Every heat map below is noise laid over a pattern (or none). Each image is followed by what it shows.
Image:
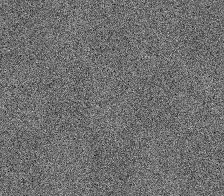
a checkerboard
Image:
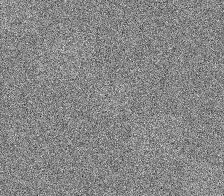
blocks along the diagonal
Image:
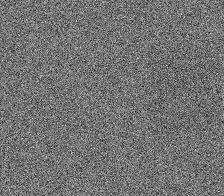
one block
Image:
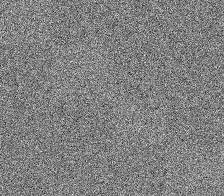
blocks along the diagonal
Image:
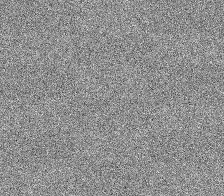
a checkerboard
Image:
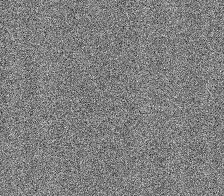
bands of columns
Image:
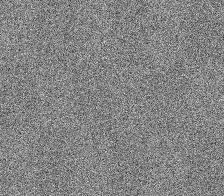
a checkerboard
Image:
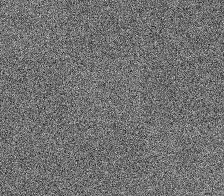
blocks along the diagonal
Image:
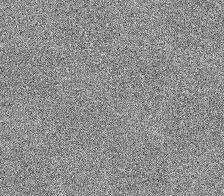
a checkerboard
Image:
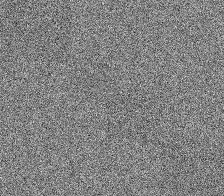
blocks along the diagonal
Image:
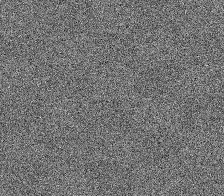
a checkerboard
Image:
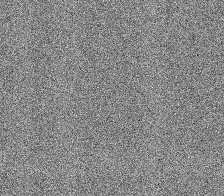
bands of rows crossing bands of columns
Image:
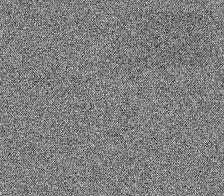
one block
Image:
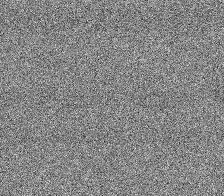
bands of rows
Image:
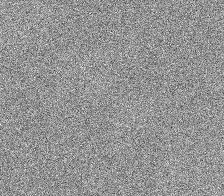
blocks along the diagonal
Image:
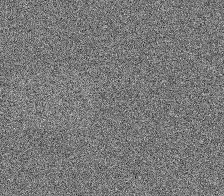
one block
